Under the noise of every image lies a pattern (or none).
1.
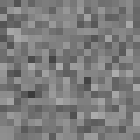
only noise
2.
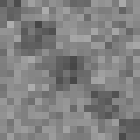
blocks along the diagonal
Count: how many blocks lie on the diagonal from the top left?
5
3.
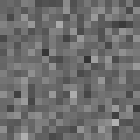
only noise
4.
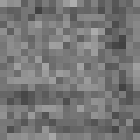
bands of rows crossing bands of columns
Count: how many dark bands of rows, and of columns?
3 and 1
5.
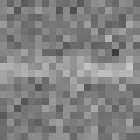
one band of rows
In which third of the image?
middle
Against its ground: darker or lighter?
lighter
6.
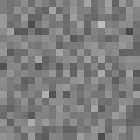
only noise
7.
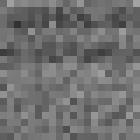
bands of rows
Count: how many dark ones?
2
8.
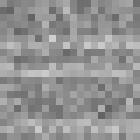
bands of rows
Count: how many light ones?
3
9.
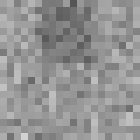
one block
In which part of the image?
top middle
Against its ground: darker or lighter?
darker
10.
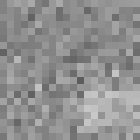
one block
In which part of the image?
bottom right
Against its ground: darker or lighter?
lighter
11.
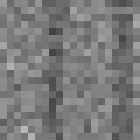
bands of columns
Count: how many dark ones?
2
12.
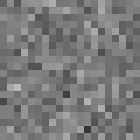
only noise
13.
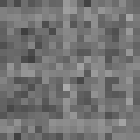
bands of rows crossing bands of columns
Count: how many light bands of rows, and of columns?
3 and 3
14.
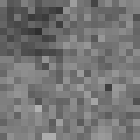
one block
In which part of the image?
top left
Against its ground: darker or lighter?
darker
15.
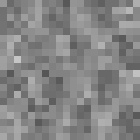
a checkerboard
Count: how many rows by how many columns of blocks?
4 by 6
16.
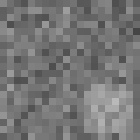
one block
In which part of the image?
bottom right
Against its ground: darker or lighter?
lighter
